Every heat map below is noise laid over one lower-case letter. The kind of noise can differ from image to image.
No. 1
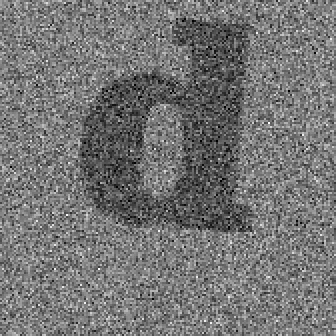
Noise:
independent entries
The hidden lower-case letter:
d
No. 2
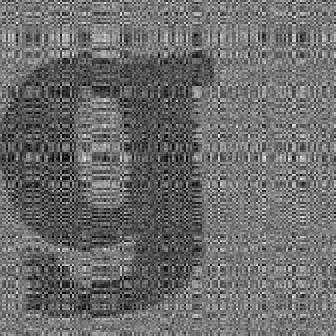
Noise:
low rank plus noise
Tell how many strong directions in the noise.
one
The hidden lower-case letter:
g
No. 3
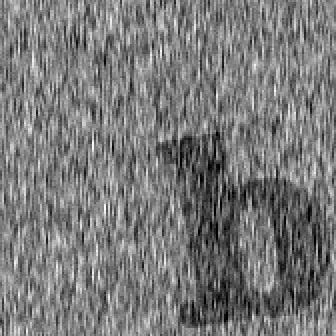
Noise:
streaked along the columns
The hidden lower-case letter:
b
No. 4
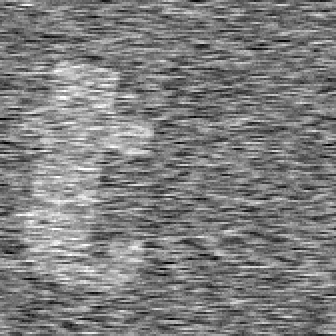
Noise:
streaked along the rows
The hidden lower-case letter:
t
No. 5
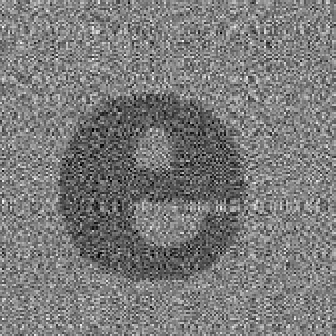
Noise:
low rank plus noise
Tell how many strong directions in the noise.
three or four
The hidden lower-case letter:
e
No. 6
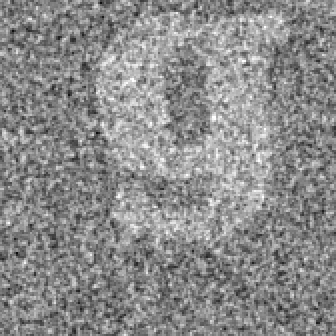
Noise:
blotchy
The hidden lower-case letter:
g
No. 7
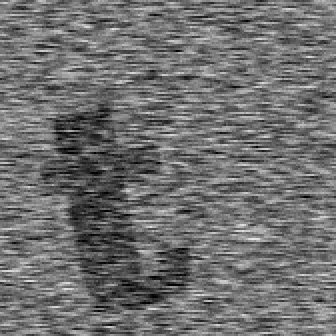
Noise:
streaked along the rows
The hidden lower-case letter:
t
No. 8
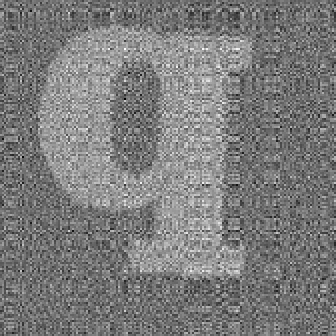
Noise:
low rank plus noise
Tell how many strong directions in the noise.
two
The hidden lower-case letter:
q
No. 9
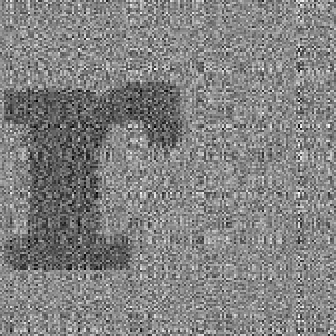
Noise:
low rank plus noise
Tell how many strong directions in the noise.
three or four
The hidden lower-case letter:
r
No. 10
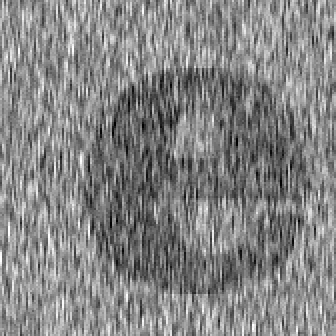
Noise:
streaked along the columns
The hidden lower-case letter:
e
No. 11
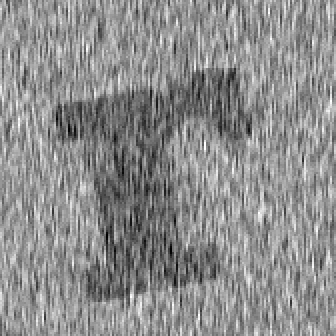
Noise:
streaked along the columns
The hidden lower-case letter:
r
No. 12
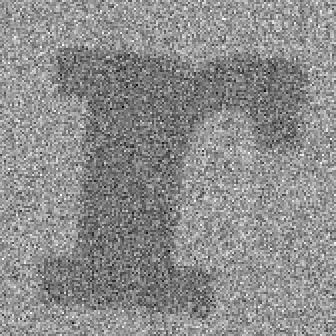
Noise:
independent entries
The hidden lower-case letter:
r
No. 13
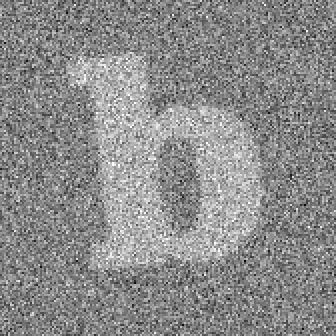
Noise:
independent entries
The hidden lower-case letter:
b
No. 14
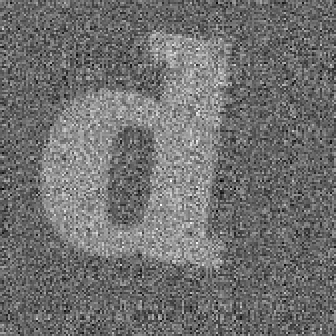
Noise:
low rank plus noise
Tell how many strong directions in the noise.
five to eight
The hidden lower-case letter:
d
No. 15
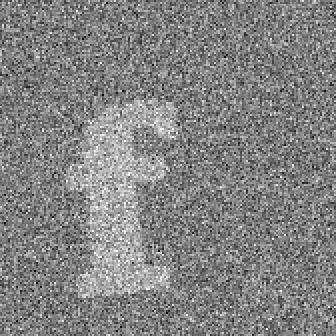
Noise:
independent entries
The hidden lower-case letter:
f
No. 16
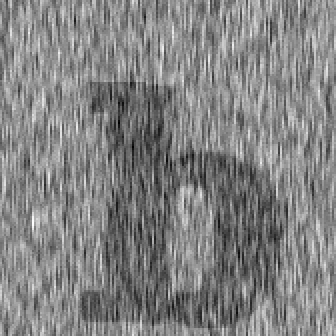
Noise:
streaked along the columns
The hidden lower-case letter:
b
